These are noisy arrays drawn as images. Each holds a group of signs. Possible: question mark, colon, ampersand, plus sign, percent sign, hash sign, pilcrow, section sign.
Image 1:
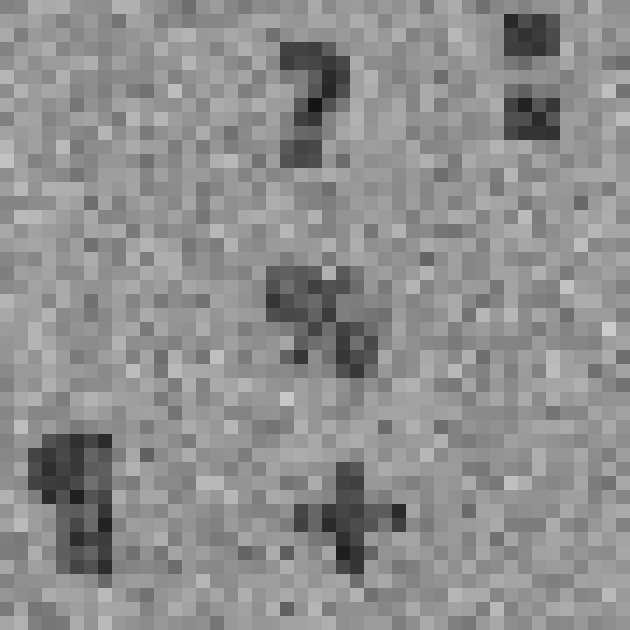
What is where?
top middle: question mark; top right: colon; centre: percent sign; bottom left: pilcrow; bottom middle: plus sign
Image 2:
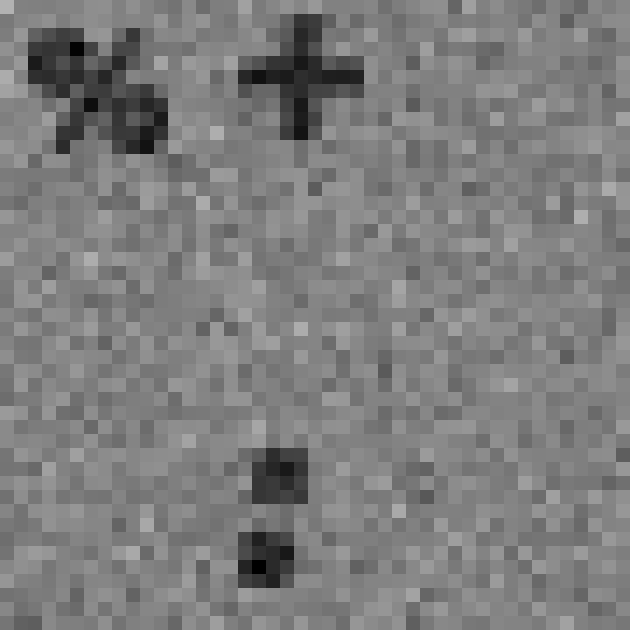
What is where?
top left: percent sign; top middle: plus sign; bottom middle: colon
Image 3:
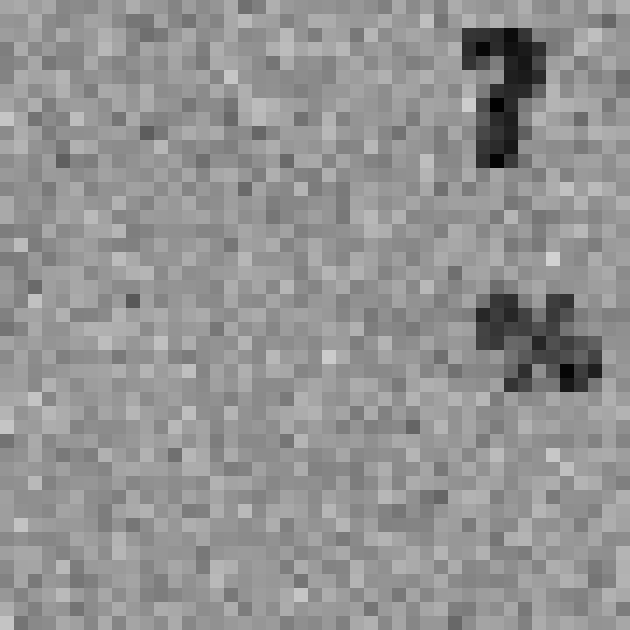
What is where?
top right: question mark; middle right: percent sign
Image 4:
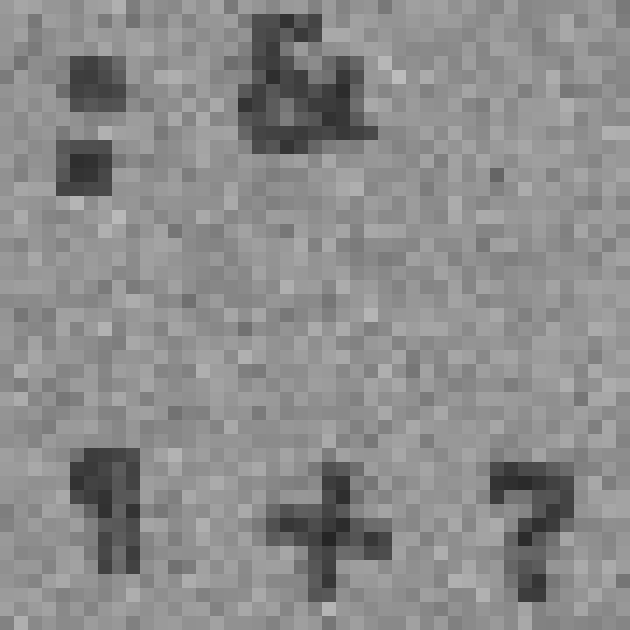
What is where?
top left: colon; top middle: ampersand; bottom left: pilcrow; bottom middle: plus sign; bottom right: question mark
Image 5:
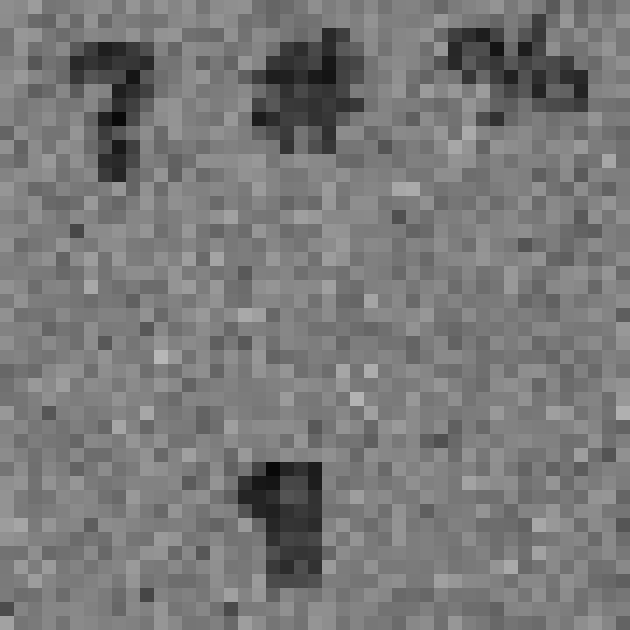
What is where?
top left: question mark; top middle: hash sign; top right: percent sign; bottom middle: pilcrow
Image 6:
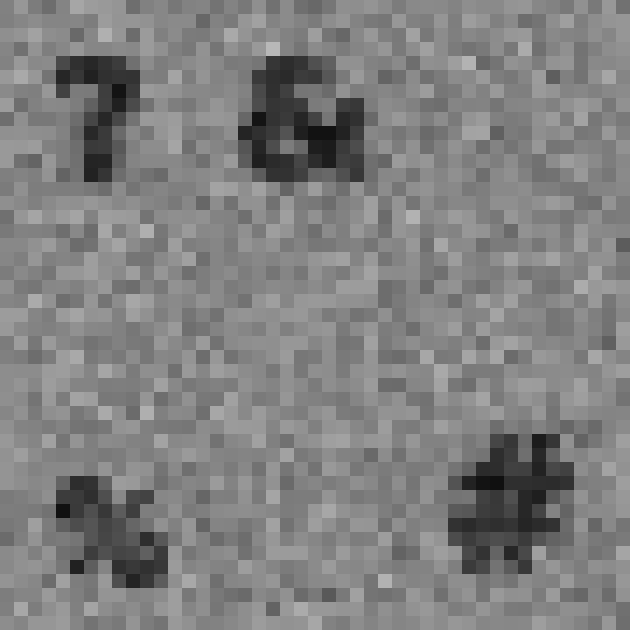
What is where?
top left: question mark; top middle: ampersand; bottom left: percent sign; bottom right: hash sign
